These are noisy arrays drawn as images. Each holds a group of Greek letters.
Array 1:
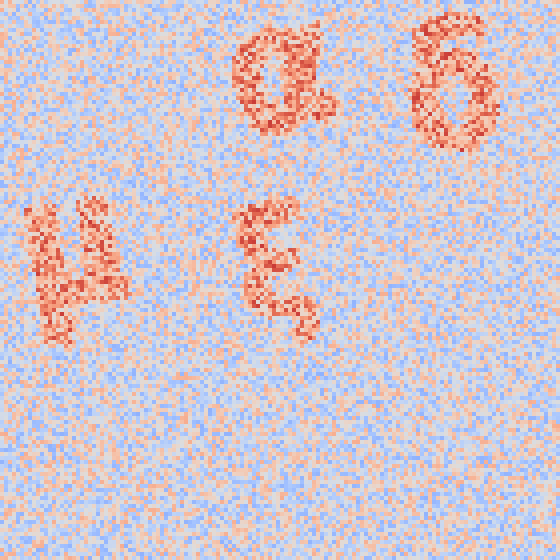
top middle: alpha; top right: delta; middle left: mu; centre: xi
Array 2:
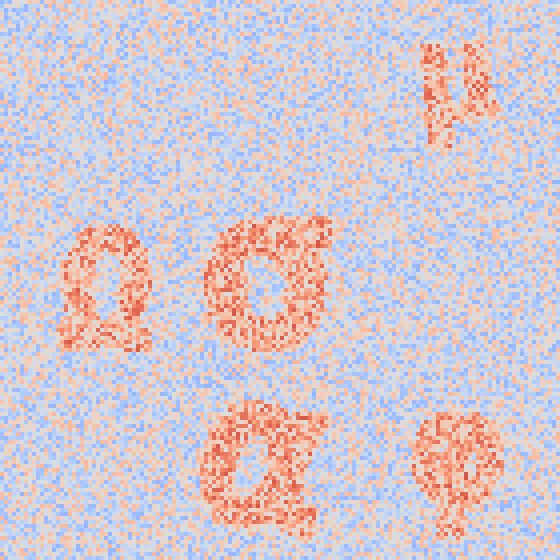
top right: mu; middle left: omega; centre: sigma; bottom middle: alpha; bottom right: phi
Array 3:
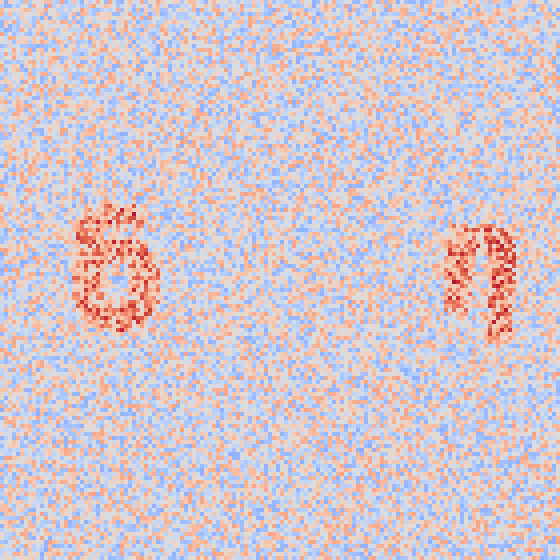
middle left: delta; middle right: eta
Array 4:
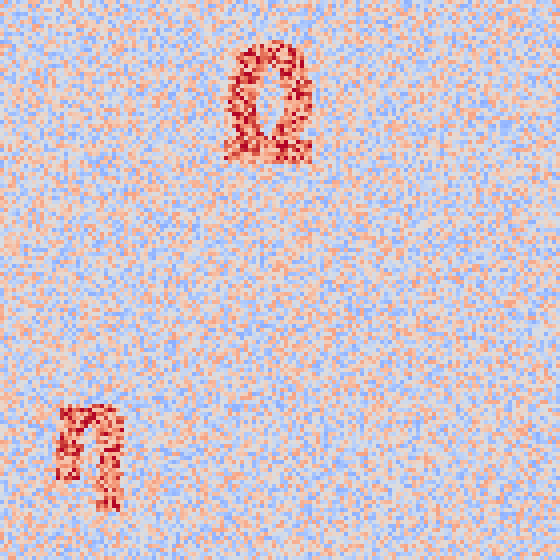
top middle: omega; bottom left: eta
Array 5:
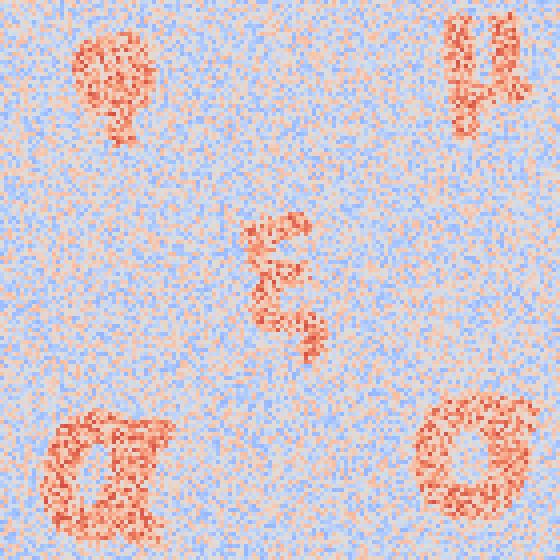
top left: phi; top right: mu; centre: xi; bottom left: alpha; bottom right: sigma
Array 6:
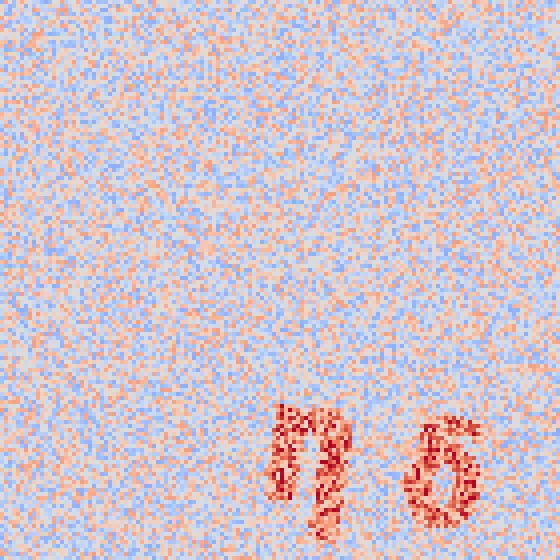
bottom middle: eta; bottom right: delta
